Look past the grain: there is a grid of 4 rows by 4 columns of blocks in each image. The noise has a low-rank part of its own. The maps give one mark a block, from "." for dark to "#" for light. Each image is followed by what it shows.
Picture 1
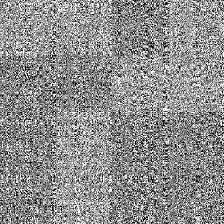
# # . #
. . # #
. # . .
. # . .
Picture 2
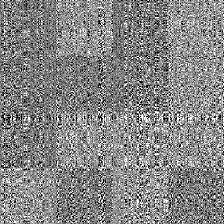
. # . #
. . . #
. # # #
# . # .
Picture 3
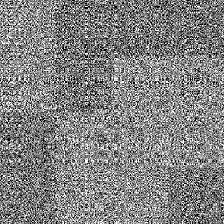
# . . .
# . # #
. # # #
. # # .
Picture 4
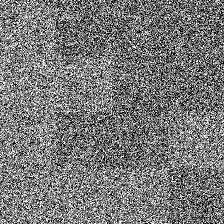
# . . .
# # . .
# . . #
# # # .
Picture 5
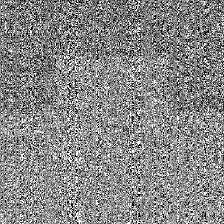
. . . .
. # # .
# # # #
# # # #
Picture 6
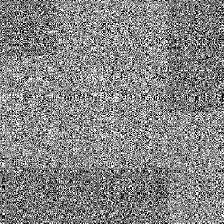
. # # .
# # # .
# # # #
. . . #
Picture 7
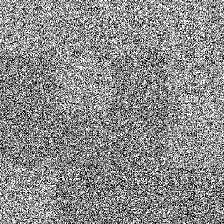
# # # #
. # . #
. . . #
# . . .
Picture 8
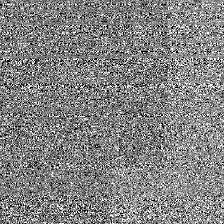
. . . #
. . . #
. . . #
. . # #
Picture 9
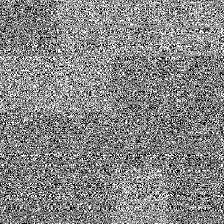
. # # #
# # . .
. . . .
. . # .
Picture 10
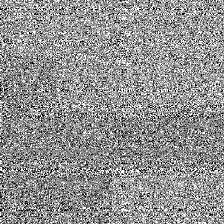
# # # #
. # # #
. . . .
. . # #
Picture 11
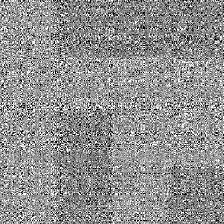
# . . .
# # # #
# . # #
# . # .
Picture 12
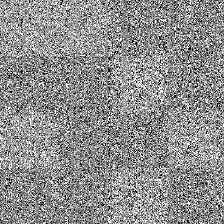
# # . .
. . # .
# . . #
. . # .
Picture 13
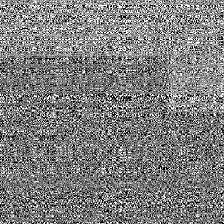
# # # #
. . . #
. . . .
. . . .
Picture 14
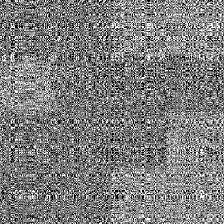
. . # #
# . . .
. . . #
. . # #
